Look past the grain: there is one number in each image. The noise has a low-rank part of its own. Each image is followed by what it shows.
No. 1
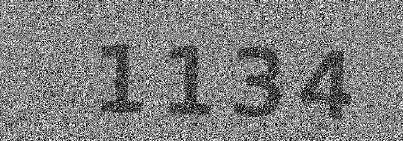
1134
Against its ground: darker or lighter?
darker
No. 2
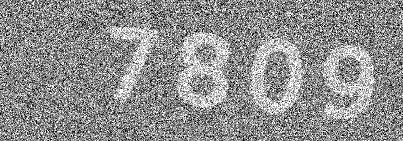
7809
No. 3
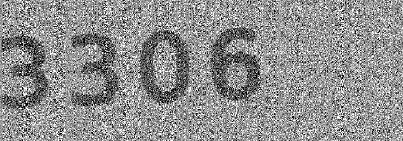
3306
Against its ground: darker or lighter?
darker
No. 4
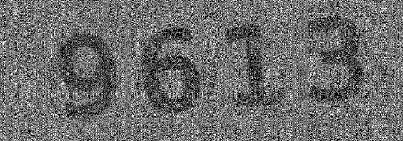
9613
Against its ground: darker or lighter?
darker
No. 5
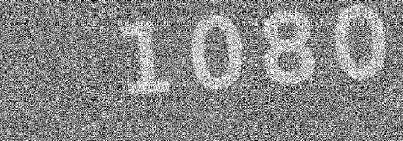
1080
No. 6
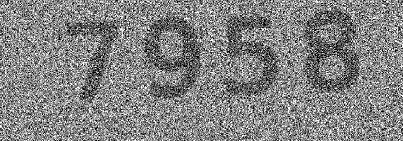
7958
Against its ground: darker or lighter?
darker
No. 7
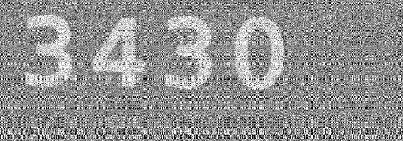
3430
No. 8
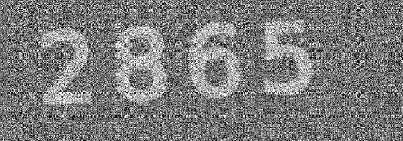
2865
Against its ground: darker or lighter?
lighter
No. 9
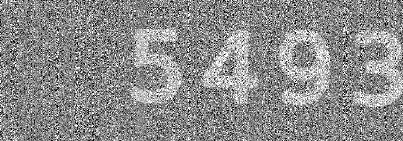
5493
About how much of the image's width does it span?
two thirds
